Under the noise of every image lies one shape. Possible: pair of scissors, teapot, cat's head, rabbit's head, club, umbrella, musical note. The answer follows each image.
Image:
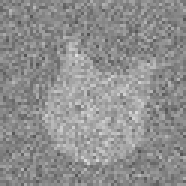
light cat's head
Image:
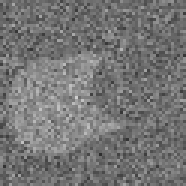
light cat's head
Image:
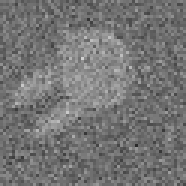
light rabbit's head
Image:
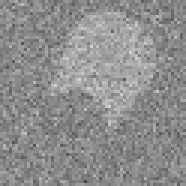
light cat's head
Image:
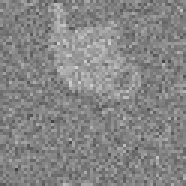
light teapot
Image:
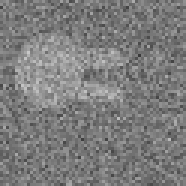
light rabbit's head
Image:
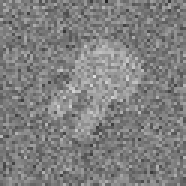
light rabbit's head
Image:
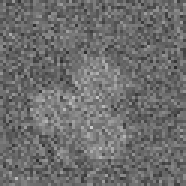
light club
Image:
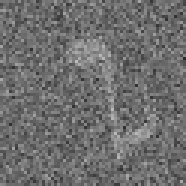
light musical note
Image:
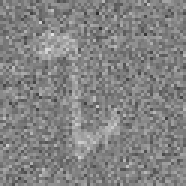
light musical note
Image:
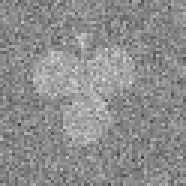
light club
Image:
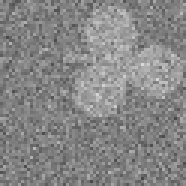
light club
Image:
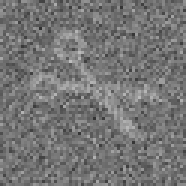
light pair of scissors
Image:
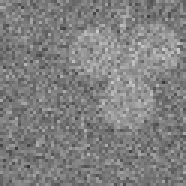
light club
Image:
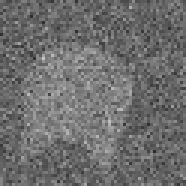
light cat's head
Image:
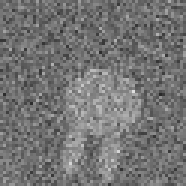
light rabbit's head
